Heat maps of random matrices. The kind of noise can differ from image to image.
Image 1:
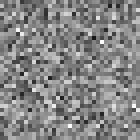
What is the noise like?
independent entries
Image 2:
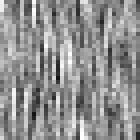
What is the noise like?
streaked along the columns
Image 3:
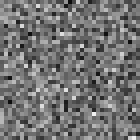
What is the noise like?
independent entries
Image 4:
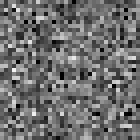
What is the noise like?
low rank plus noise
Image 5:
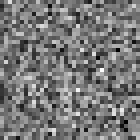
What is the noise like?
independent entries
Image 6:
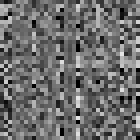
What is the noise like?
columns of uneven size
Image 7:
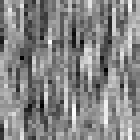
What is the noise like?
streaked along the columns
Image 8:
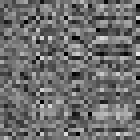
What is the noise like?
low rank plus noise
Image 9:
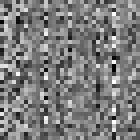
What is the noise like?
columns of uneven size
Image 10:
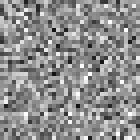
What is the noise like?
independent entries
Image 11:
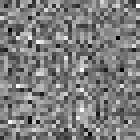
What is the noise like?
low rank plus noise
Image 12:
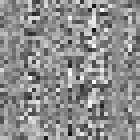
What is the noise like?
columns of uneven size
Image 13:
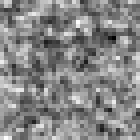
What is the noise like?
blotchy
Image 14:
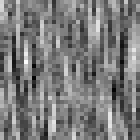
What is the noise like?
streaked along the columns
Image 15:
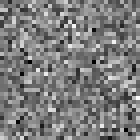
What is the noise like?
independent entries
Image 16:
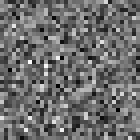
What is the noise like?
independent entries
